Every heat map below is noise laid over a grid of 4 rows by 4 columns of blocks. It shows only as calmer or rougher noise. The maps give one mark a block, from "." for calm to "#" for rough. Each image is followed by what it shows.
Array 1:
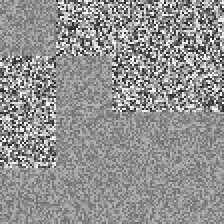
. # # #
# . # #
# . . .
. . . .
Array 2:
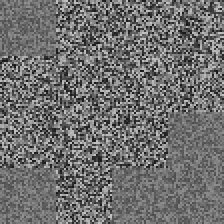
. # # #
# # # #
# # # .
. # . .
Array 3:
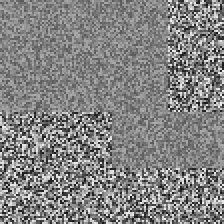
. . . #
. . . #
# # . .
# # # #
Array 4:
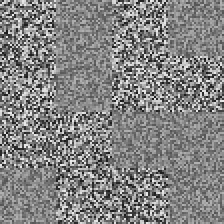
# . # .
# . # #
# # . .
. # # .
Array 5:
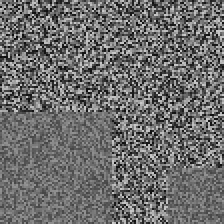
# # # #
# # # #
. . # #
. . # .
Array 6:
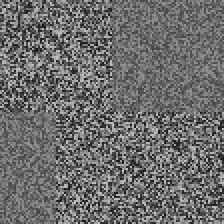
# # . .
# # . .
. # # #
. # # #
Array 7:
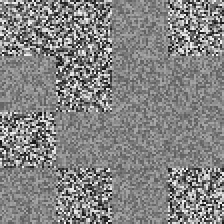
# # . #
. # . .
# . . .
. # . #
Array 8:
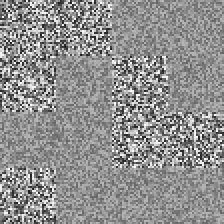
# # . .
# . # .
. . # #
# . . .
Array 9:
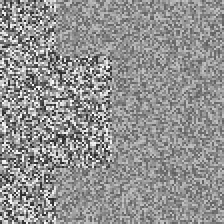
# . . .
# # . .
# # . .
# . . .
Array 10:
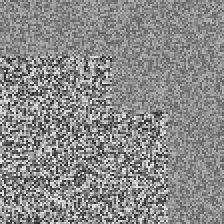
. . . .
# # . .
# # # .
# # # .
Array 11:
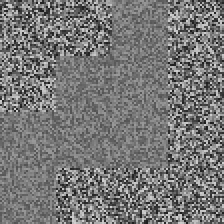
# # . #
# . . #
. . . #
. # # #
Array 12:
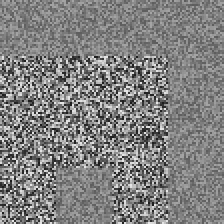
. . . .
# # # .
# # # .
# . # .
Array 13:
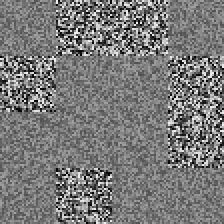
. # # .
# . . #
. . . #
. # . .
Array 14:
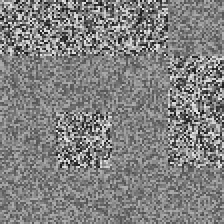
# # # .
. . . #
. # . #
. . . .
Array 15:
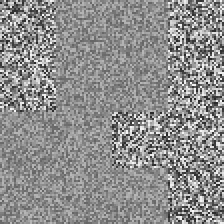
# . . #
# . . #
. . # #
. . . #
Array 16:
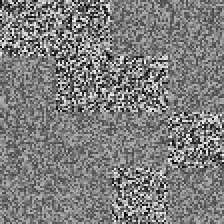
# # . .
. # # .
. . . #
. . # .
